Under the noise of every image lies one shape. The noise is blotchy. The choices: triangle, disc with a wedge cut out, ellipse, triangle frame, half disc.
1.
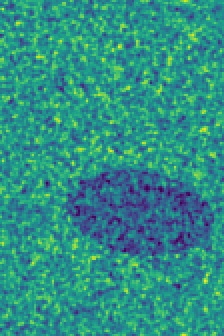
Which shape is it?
ellipse
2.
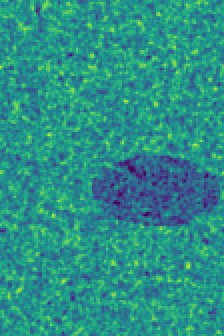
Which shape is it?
ellipse
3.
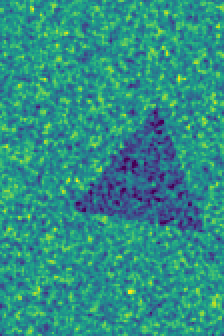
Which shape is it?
triangle
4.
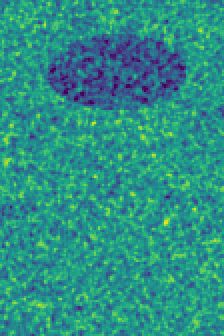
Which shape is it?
ellipse
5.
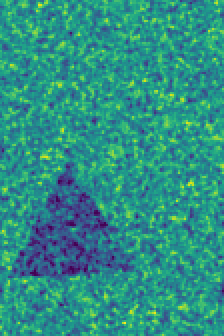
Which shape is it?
triangle
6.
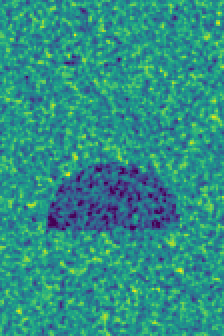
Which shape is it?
half disc
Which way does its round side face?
up
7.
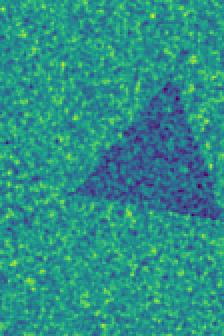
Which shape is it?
triangle
